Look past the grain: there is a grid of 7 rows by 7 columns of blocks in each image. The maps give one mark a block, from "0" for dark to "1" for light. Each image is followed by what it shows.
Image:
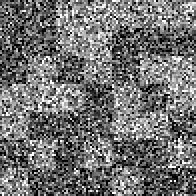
0 0 1 1 1 1 1
0 0 1 1 0 0 0
0 1 0 1 0 1 1
1 1 1 0 1 0 1
1 0 0 0 1 1 0
0 1 0 1 0 0 1
1 0 0 0 1 0 0
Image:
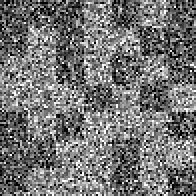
0 0 0 1 0 1 0
0 1 0 1 1 0 0
1 1 0 1 0 1 0
1 1 1 0 1 0 1
0 1 0 1 1 1 0
0 0 1 1 0 1 1
0 1 1 1 0 1 0
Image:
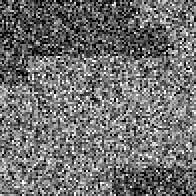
0 0 0 0 0 1 1
0 0 0 0 0 0 1
0 1 1 1 1 1 1
1 1 1 1 1 1 1
1 1 1 1 1 1 1
1 1 1 1 1 1 1
1 1 1 1 0 0 0
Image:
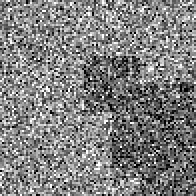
1 1 1 1 1 1 1
1 1 1 1 1 1 1
1 1 1 0 0 1 1
1 1 1 0 0 0 0
1 1 1 1 0 0 0
1 1 1 1 0 0 0
1 1 1 1 1 0 0
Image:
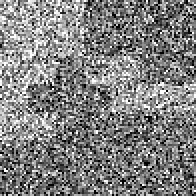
1 1 1 0 0 0 0
1 1 1 0 0 0 0
1 1 0 1 1 0 0
1 0 0 0 1 1 1
1 1 0 0 0 0 0
0 0 0 0 0 0 0
0 0 0 0 0 0 0
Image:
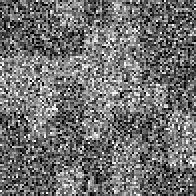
0 0 1 0 1 0 0
0 0 0 1 1 0 0
1 1 1 1 1 0 0
1 1 0 1 1 1 0
0 1 0 1 0 0 1
0 0 0 0 1 0 1
0 0 1 0 1 0 0
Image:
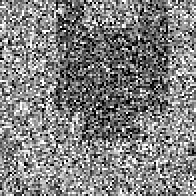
1 1 0 1 1 0 1
1 1 0 0 0 0 1
1 1 0 0 0 0 1
1 1 0 0 0 0 1
1 1 1 0 0 1 1
1 1 1 1 1 1 1
1 1 1 1 1 1 1
